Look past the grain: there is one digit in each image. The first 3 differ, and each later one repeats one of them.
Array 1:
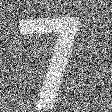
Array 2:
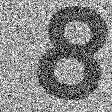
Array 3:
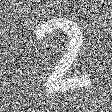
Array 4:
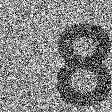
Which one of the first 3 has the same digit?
2
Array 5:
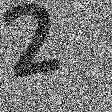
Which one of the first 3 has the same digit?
3
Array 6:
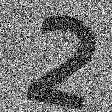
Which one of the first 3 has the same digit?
3
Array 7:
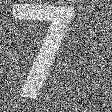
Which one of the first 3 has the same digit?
1
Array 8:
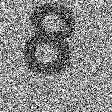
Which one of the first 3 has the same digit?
2
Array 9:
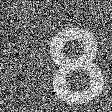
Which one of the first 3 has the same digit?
2
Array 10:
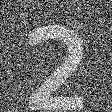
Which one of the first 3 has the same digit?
3
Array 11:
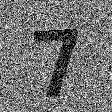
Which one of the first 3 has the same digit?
1
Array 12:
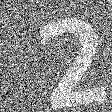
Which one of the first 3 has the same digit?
3
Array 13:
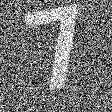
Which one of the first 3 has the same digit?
1
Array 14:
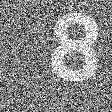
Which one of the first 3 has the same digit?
2
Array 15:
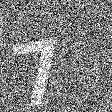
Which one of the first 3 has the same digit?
1
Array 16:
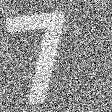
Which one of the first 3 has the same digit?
1
